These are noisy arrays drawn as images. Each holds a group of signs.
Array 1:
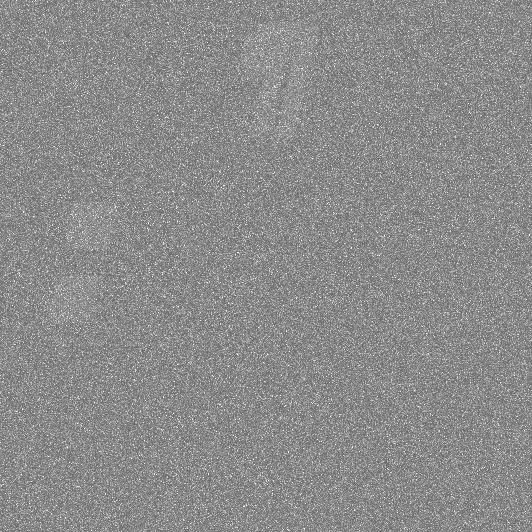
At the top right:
nothing
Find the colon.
middle left
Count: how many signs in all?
2
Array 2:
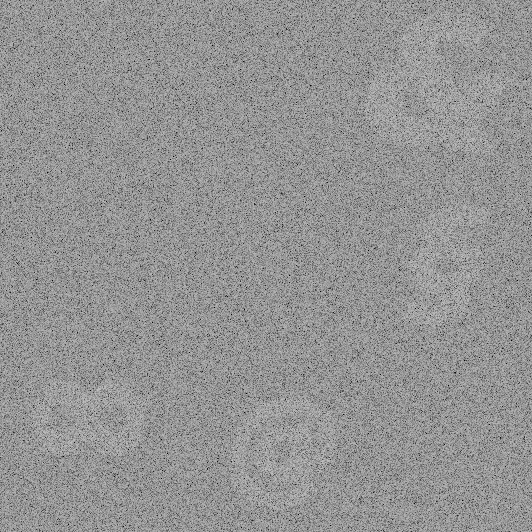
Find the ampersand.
top right
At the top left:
nothing
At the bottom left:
infinity sign
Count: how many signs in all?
4
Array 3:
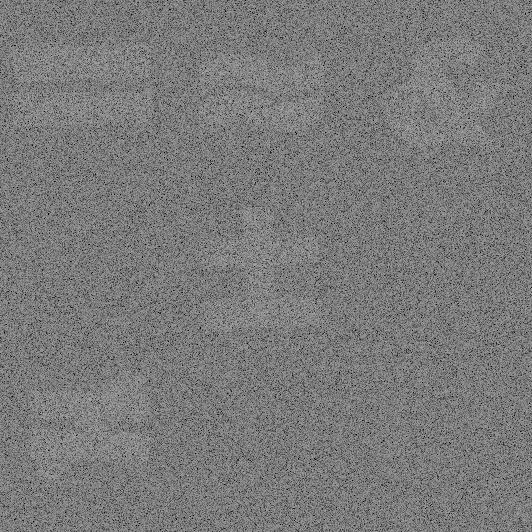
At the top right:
ampersand
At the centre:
plus-minus sign
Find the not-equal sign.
bottom left
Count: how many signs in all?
5
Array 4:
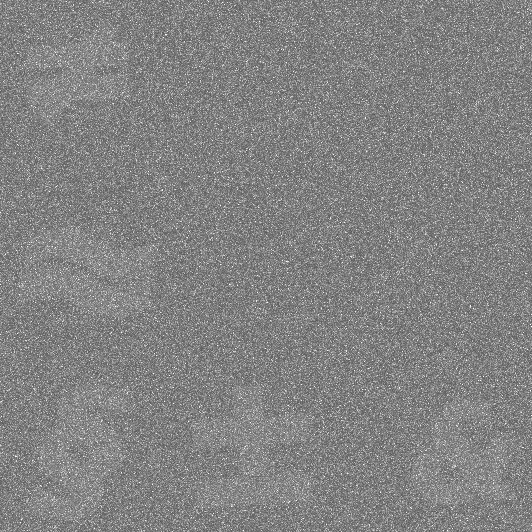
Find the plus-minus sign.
bottom middle
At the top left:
not-equal sign
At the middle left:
approximately sign
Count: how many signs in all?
5
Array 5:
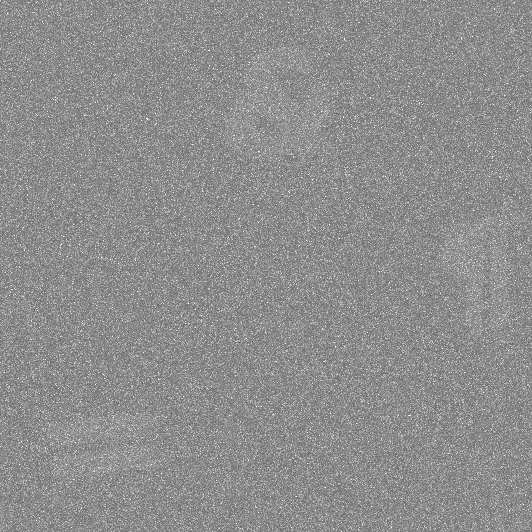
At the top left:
nothing
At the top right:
nothing
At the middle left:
nothing
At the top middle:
ampersand
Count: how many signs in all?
3
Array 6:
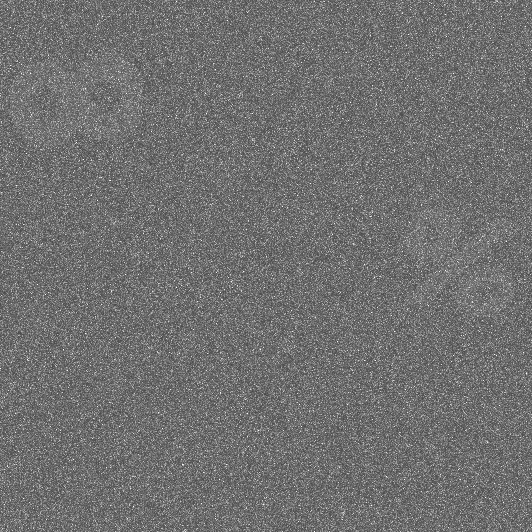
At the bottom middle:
nothing
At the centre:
nothing
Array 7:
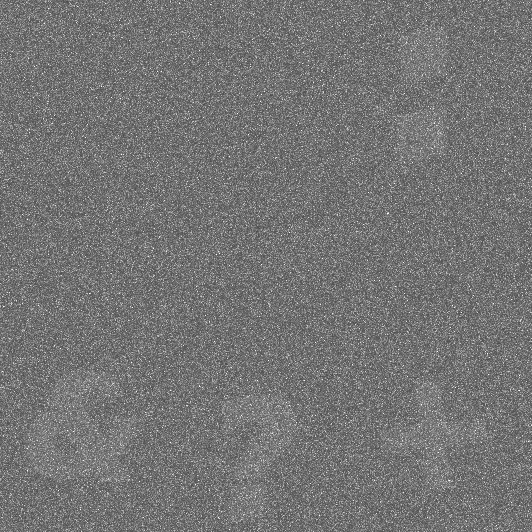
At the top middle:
nothing
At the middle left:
nothing
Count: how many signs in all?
4
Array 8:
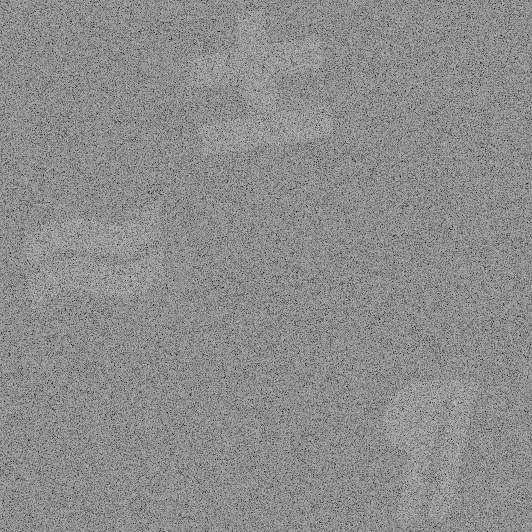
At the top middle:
plus-minus sign
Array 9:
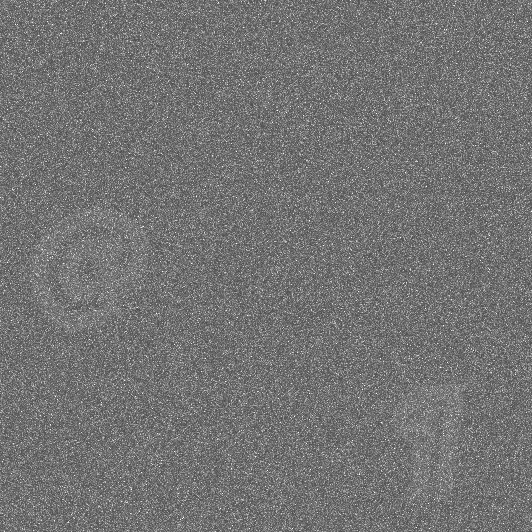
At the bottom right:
pilcrow
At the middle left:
at sign
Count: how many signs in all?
2
